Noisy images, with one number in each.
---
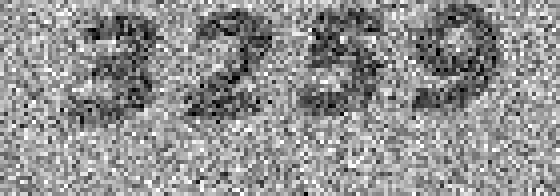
3259
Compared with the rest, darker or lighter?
darker
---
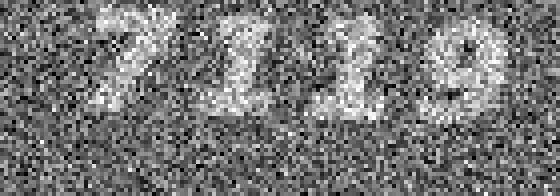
7119
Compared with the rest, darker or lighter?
lighter
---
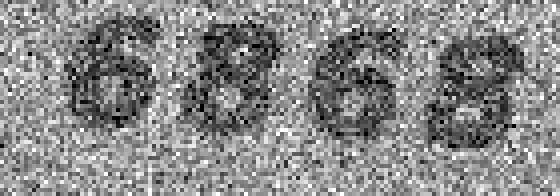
6868
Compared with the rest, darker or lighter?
darker
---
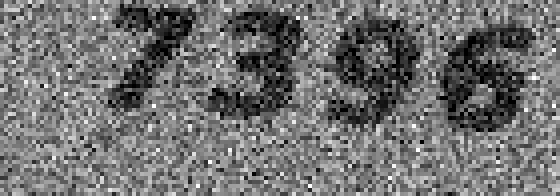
7396
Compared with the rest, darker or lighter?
darker
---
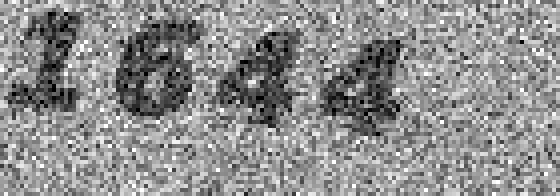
1644
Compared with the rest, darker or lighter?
darker
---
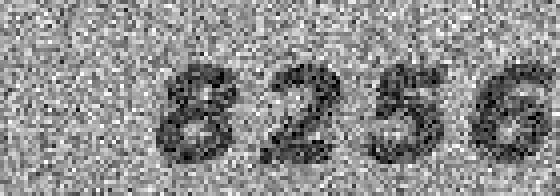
8256
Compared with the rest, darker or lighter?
darker
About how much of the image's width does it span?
two thirds
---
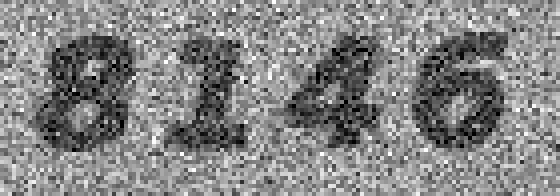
8146
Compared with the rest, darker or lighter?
darker
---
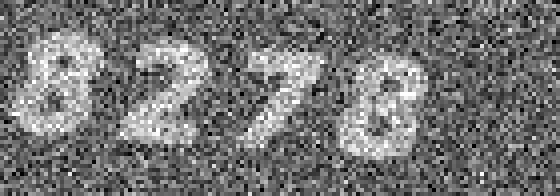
8278
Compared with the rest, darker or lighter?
lighter
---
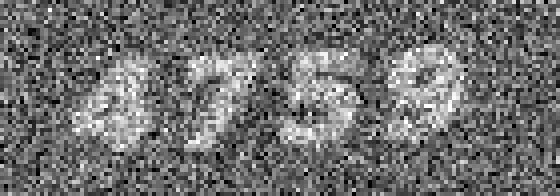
4759
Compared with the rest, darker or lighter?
lighter
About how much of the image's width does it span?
two thirds
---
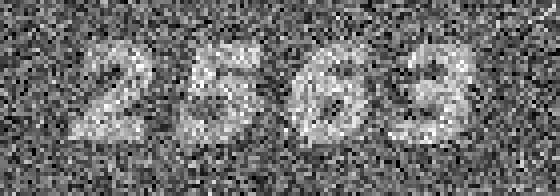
2563
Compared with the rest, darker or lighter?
lighter
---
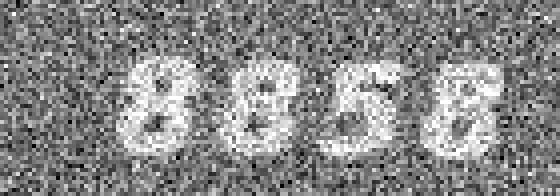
8858
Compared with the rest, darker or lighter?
lighter
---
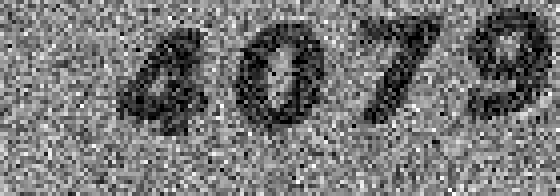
4079
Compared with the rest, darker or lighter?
darker
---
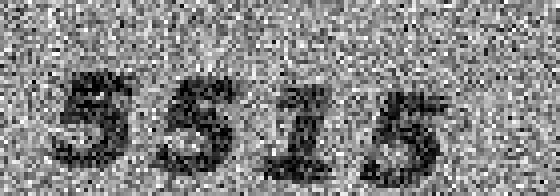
5515
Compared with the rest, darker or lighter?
darker
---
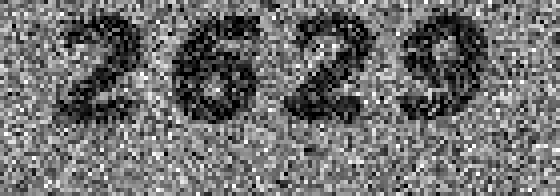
2629
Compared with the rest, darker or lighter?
darker
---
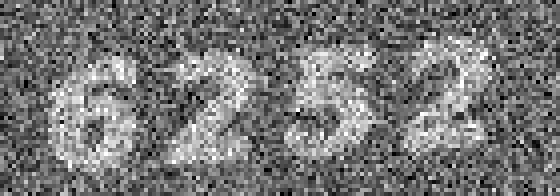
6252
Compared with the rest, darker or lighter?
lighter
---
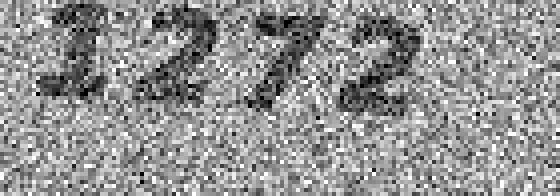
1272
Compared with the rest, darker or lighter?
darker
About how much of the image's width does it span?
two thirds
